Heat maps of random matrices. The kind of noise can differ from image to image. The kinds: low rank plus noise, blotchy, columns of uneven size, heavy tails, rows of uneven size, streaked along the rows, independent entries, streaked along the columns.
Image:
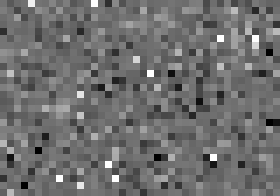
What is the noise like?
heavy tails
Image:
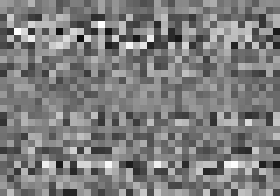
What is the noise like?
rows of uneven size
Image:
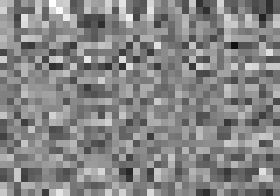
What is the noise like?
low rank plus noise
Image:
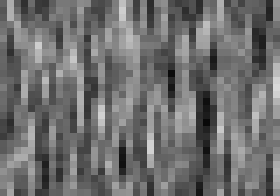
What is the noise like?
streaked along the columns
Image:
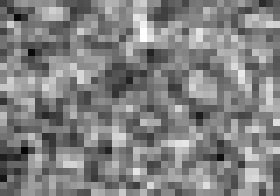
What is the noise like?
blotchy
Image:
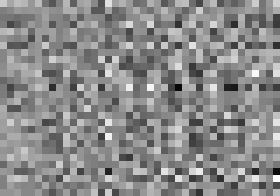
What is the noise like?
low rank plus noise
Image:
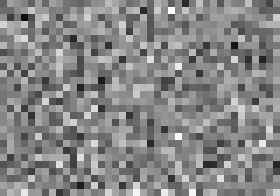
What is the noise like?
independent entries
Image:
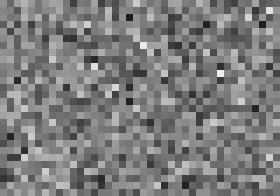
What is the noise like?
independent entries
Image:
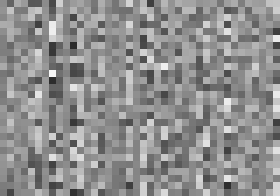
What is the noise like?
columns of uneven size
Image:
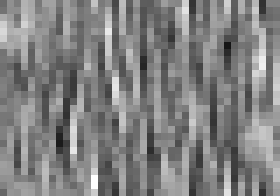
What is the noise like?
streaked along the columns
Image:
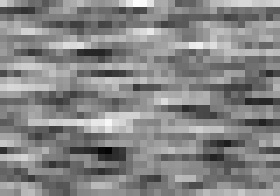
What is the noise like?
streaked along the rows
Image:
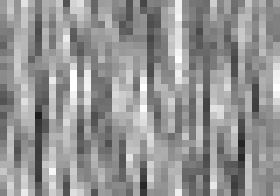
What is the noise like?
streaked along the columns
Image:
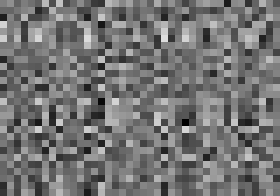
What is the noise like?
low rank plus noise
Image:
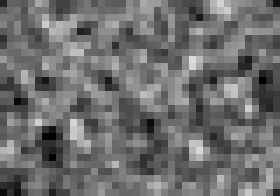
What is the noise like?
blotchy
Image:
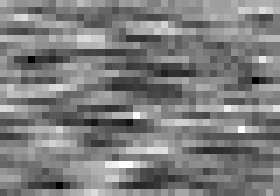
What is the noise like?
streaked along the rows
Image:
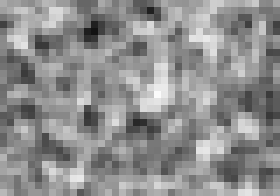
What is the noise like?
blotchy
